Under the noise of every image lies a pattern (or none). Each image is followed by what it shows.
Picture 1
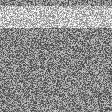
one horizontal stripe
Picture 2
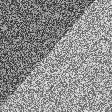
a sharp edge
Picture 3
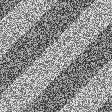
diagonal stripes
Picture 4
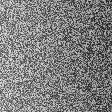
a smooth slope
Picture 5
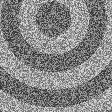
rings round one point
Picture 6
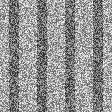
vertical stripes
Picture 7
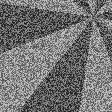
spokes from one point
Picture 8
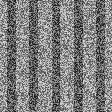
vertical stripes
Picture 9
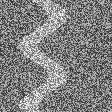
a wavy band
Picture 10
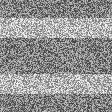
horizontal stripes
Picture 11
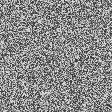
only noise
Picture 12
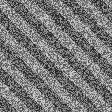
diagonal stripes
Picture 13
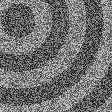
rings round one point
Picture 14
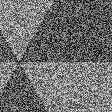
spokes from one point
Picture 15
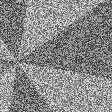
spokes from one point
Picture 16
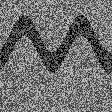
a wavy band
